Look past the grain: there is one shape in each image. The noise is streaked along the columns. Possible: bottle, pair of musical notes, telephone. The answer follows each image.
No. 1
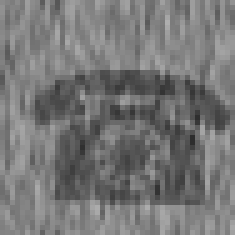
telephone
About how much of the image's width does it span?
nearly all
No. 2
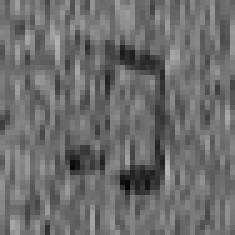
pair of musical notes
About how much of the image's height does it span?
two thirds
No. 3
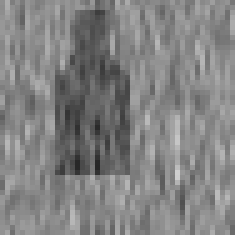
bottle
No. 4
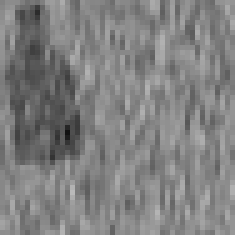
bottle
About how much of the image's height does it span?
two thirds
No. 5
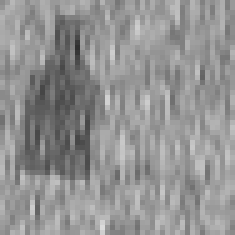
bottle
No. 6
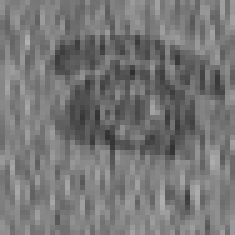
telephone
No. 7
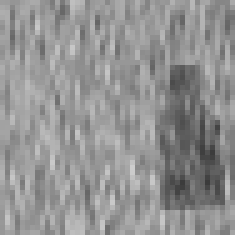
bottle
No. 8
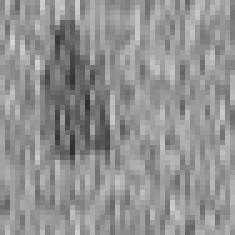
bottle
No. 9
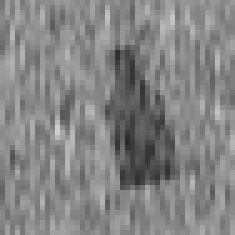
bottle
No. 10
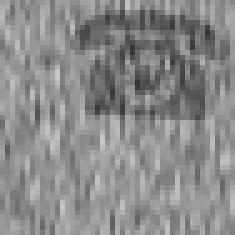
telephone
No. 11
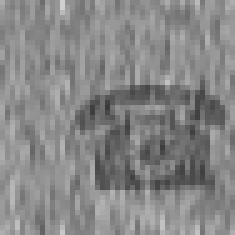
telephone
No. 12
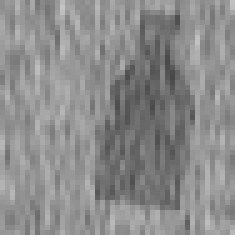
bottle
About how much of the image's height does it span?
nearly all
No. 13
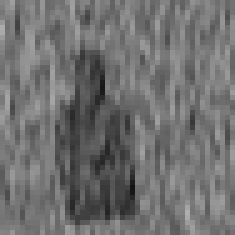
bottle
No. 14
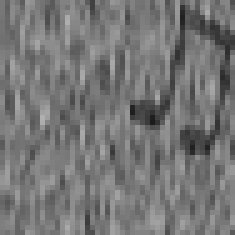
pair of musical notes
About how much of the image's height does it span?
two thirds
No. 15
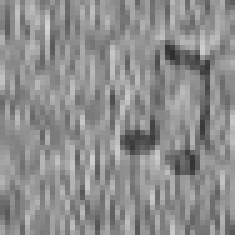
pair of musical notes
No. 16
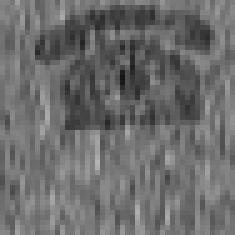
telephone
